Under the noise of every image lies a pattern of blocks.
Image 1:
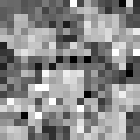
no symmetry
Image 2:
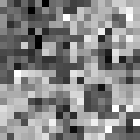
mirrored about the diagonal from the top left
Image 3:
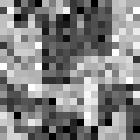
no symmetry
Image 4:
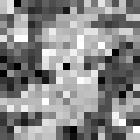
the same after a half turn
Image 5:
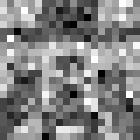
left and right mirror each other
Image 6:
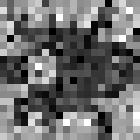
top and bottom mirror each other
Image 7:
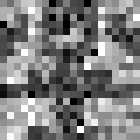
left and right mirror each other
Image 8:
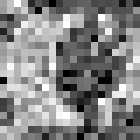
top and bottom mirror each other
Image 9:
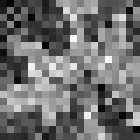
no symmetry
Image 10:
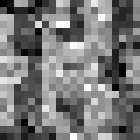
top and bottom mirror each other
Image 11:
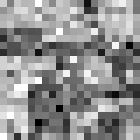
no symmetry
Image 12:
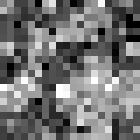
mirrored about the diagonal from the top left
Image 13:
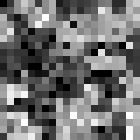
no symmetry
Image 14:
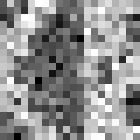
top and bottom mirror each other
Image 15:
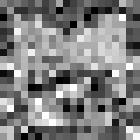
left and right mirror each other
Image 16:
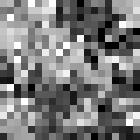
no symmetry
